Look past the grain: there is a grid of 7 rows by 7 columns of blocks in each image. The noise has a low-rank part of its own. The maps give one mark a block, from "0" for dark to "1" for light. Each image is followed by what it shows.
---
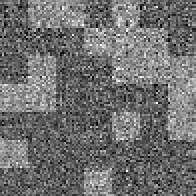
0 1 1 0 1 0 0
0 0 0 1 1 1 0
0 1 0 0 1 1 1
1 1 0 0 0 0 1
0 0 0 0 1 0 1
1 0 0 0 0 0 0
0 0 0 1 0 0 0
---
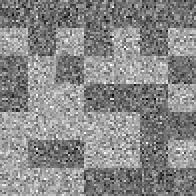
0 0 0 0 0 0 0
1 0 1 0 1 0 1
0 1 0 1 1 1 0
0 1 1 0 0 0 1
1 1 1 1 1 0 0
1 0 0 1 1 0 1
1 1 1 0 0 0 0
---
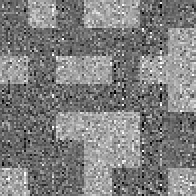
0 1 0 1 1 0 0
0 0 0 0 0 0 1
1 0 1 1 0 1 1
0 0 0 0 0 0 1
0 0 1 1 1 0 0
0 0 0 1 1 0 0
1 0 0 1 0 0 1
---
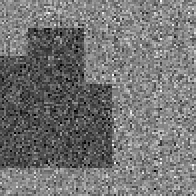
1 1 1 1 1 1 1
1 0 0 1 1 1 1
0 0 0 1 1 1 1
0 0 0 0 1 1 1
0 0 0 0 1 1 1
0 0 0 0 1 1 1
1 1 1 1 1 1 1
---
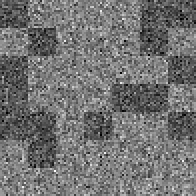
0 1 1 1 1 0 0
1 0 1 1 1 0 1
0 1 1 1 1 1 0
0 1 1 1 0 0 1
0 0 1 0 1 1 0
1 0 1 1 1 1 1
1 1 1 1 1 1 1
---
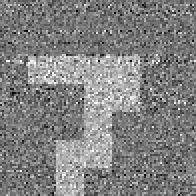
0 0 0 0 0 0 0
0 0 0 0 0 0 0
0 1 1 1 1 0 0
0 0 0 1 1 0 0
0 0 0 1 0 0 0
0 0 1 1 0 0 0
0 0 1 0 0 0 0
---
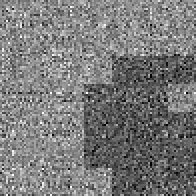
1 1 1 1 1 1 1
1 1 1 1 1 1 1
1 1 1 1 0 0 0
1 1 1 0 0 0 1
1 1 1 0 0 0 0
1 1 1 0 0 0 0
1 1 1 1 0 0 0
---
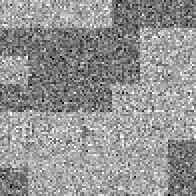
1 1 1 1 0 0 0
0 0 0 0 0 1 1
1 0 0 0 0 1 1
0 0 0 0 1 1 1
1 1 1 1 1 1 1
1 1 1 1 1 1 0
0 1 1 1 1 1 0
